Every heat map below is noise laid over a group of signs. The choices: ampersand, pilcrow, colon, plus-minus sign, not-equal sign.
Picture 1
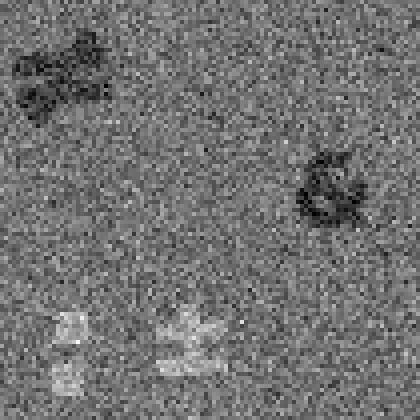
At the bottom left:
colon
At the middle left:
nothing
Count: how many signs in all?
4
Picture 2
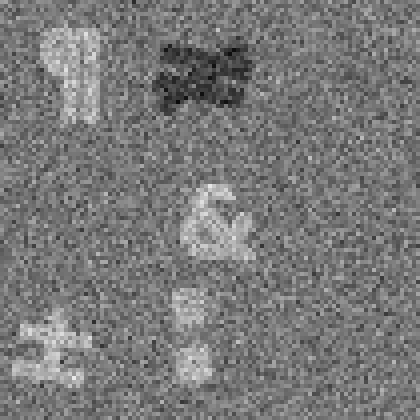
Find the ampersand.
centre
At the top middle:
not-equal sign
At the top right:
nothing
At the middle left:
nothing
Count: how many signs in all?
5
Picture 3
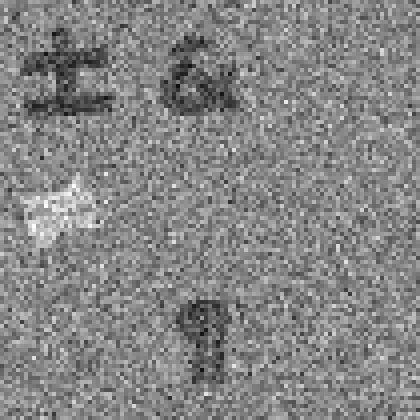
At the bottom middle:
pilcrow
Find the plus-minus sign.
top left
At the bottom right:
nothing
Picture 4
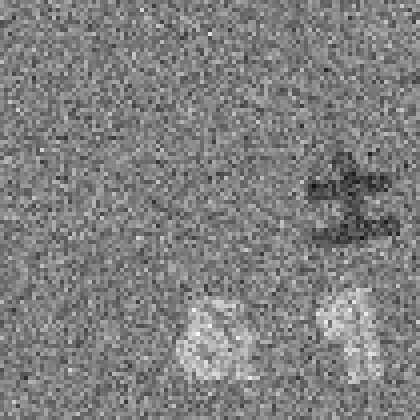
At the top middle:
nothing
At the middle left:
nothing
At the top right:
nothing
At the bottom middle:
ampersand
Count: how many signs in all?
3
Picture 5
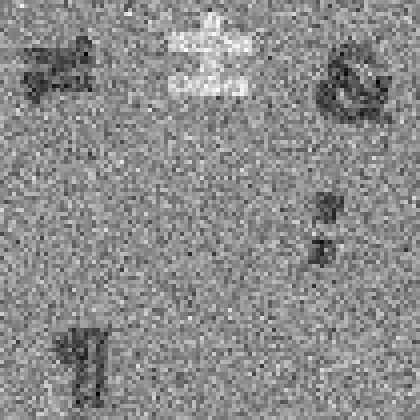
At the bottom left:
pilcrow
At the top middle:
plus-minus sign
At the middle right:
colon
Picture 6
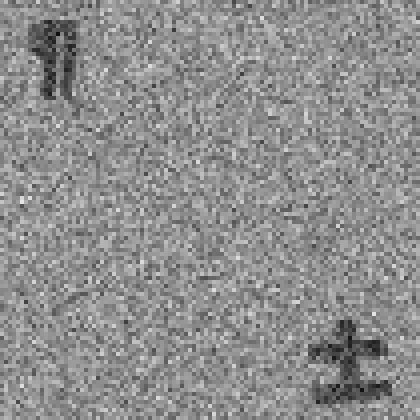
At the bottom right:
plus-minus sign
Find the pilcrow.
top left
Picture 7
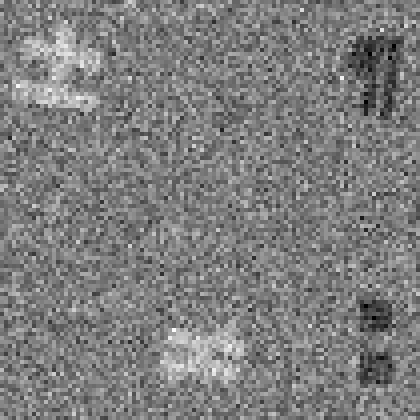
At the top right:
pilcrow
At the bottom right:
colon
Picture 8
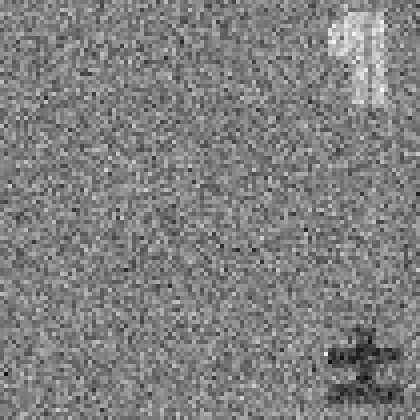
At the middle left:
nothing
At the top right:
pilcrow
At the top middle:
nothing
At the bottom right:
plus-minus sign
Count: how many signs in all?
2
